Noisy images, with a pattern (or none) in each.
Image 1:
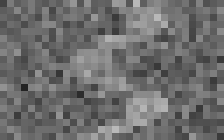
a wavy band
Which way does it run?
top to bottom
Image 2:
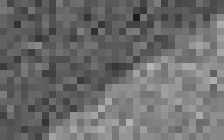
a sharp edge
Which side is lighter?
bottom right
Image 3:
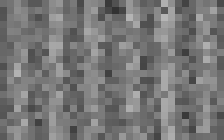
vertical stripes
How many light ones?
6
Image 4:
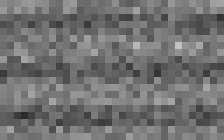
horizontal stripes
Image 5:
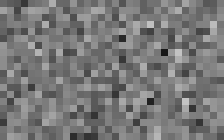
only noise
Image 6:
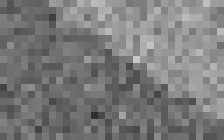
a sharp edge
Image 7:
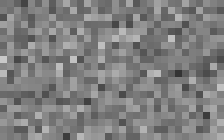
only noise
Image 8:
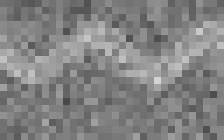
a wavy band
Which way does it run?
left to right
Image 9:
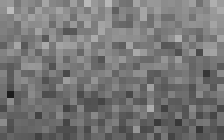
a smooth slope
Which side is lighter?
top
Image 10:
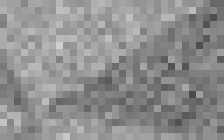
spokes from one point
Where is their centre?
bottom left
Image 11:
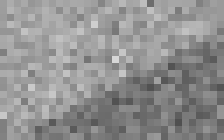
a sharp edge
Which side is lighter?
top left
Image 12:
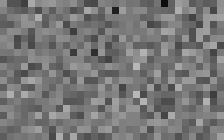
only noise
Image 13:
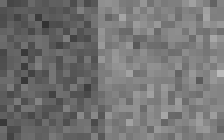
a sharp edge
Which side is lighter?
right
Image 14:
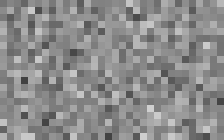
only noise
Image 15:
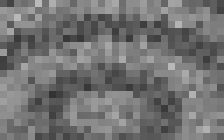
rings round one point
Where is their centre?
bottom middle
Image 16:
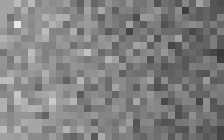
a smooth slope
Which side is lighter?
left
